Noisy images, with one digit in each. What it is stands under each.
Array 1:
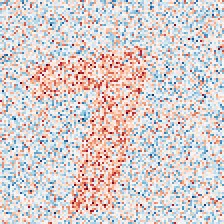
7
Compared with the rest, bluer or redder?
redder
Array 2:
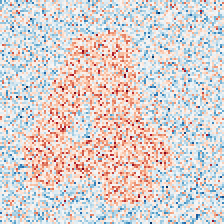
4
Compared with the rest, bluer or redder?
redder
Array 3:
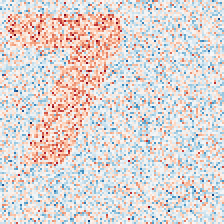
7
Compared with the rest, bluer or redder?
redder
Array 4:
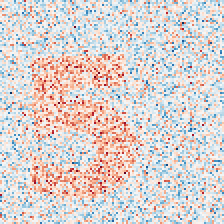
5
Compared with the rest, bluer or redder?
redder
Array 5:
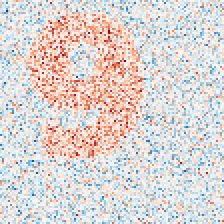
9
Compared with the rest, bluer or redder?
redder
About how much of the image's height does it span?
two thirds
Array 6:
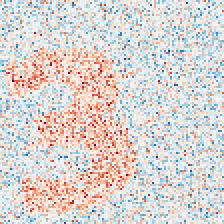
3
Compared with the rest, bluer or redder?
redder
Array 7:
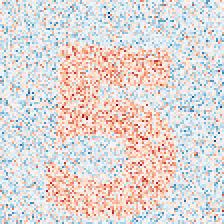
5
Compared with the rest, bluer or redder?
redder
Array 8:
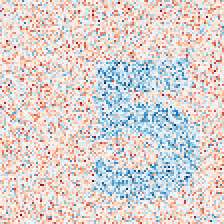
5
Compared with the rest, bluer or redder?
bluer
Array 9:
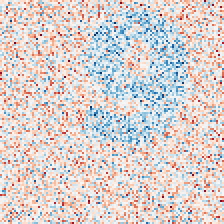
9
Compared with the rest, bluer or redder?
bluer
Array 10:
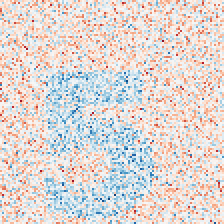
5
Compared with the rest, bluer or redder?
bluer
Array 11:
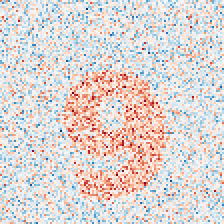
9
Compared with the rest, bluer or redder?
redder
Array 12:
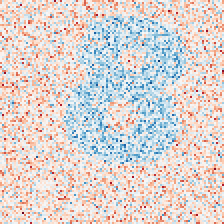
8
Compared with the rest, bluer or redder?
bluer
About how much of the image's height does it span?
two thirds
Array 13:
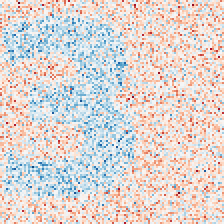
3
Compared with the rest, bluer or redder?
bluer
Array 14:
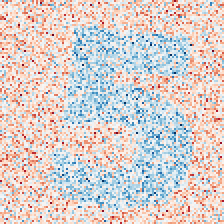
5
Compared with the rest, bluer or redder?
bluer
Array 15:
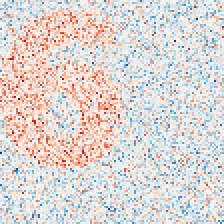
6
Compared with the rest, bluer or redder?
redder
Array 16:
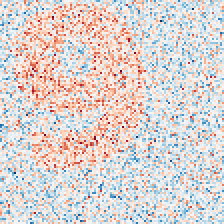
9
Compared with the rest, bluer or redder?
redder
